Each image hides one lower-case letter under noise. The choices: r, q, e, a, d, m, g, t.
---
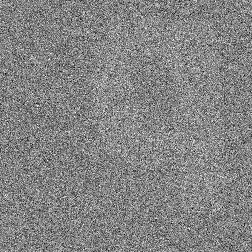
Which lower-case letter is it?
q
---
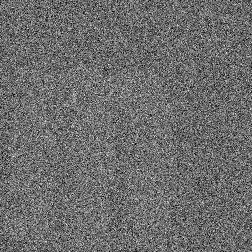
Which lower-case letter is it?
m
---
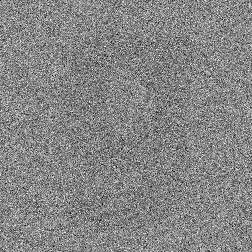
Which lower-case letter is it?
g
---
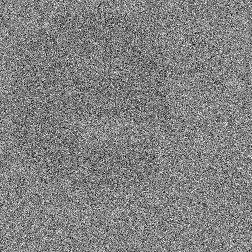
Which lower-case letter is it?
e
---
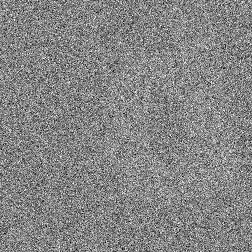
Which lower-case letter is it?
d
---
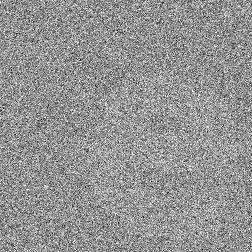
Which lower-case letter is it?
e
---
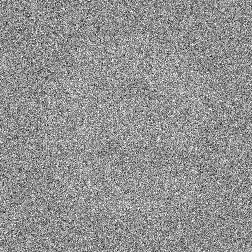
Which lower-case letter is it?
e
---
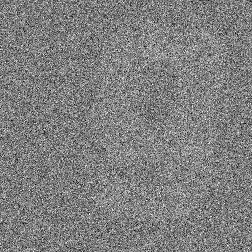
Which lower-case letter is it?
g
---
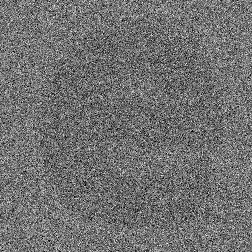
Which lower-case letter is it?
e
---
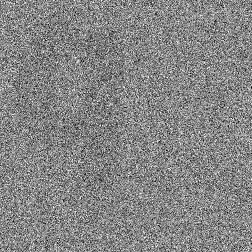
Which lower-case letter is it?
q
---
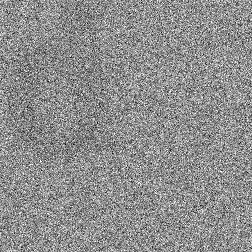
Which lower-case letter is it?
d
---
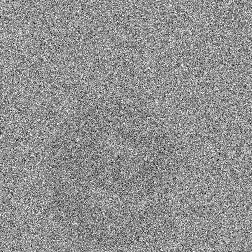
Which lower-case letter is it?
e
